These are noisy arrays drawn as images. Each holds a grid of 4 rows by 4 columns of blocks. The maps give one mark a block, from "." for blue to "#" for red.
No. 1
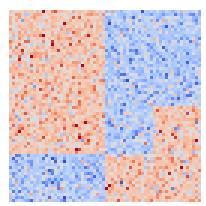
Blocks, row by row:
##..
##..
##.#
..##
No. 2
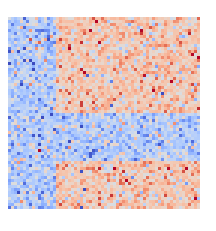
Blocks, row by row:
.###
.###
....
.###
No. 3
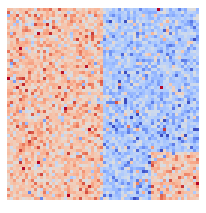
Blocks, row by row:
##..
##..
##..
##.#
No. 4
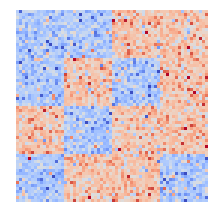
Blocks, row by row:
..##
.#.#
#.##
.##.
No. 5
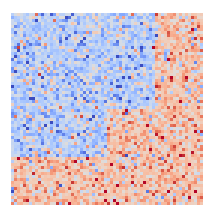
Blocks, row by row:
...#
...#
..##
####
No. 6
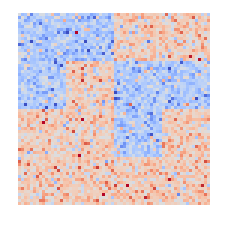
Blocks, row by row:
..##
.#..
##.#
####
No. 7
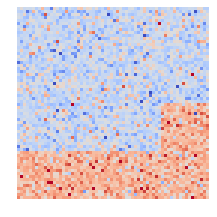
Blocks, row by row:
....
....
...#
####
